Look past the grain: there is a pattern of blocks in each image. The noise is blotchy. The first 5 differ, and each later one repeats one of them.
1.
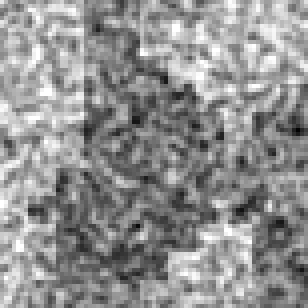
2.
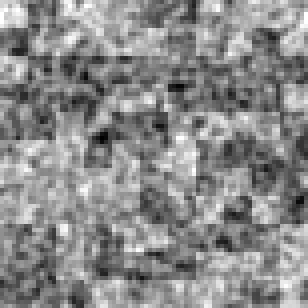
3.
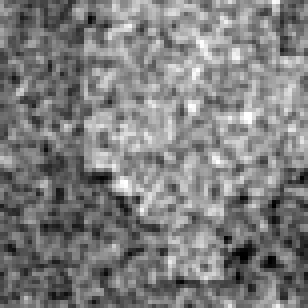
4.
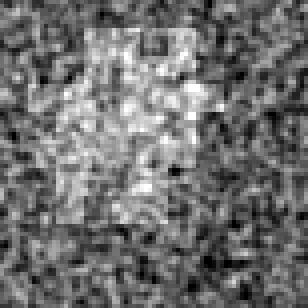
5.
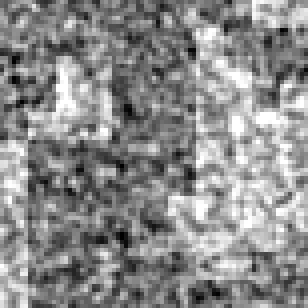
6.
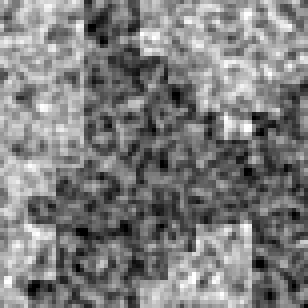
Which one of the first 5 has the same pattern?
1
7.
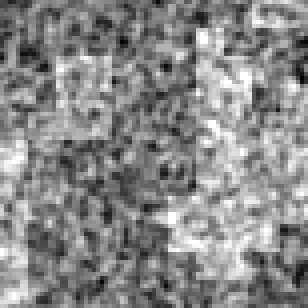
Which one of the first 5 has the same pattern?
5
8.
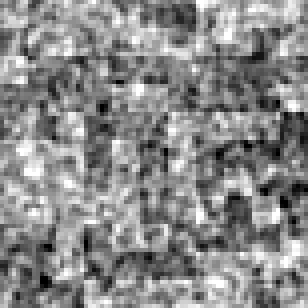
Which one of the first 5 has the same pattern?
2
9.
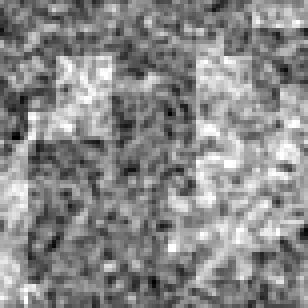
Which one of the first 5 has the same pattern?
5
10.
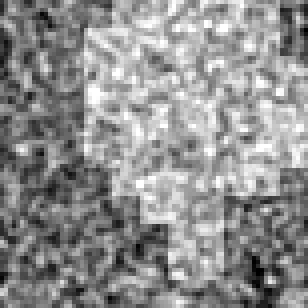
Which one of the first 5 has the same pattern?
3
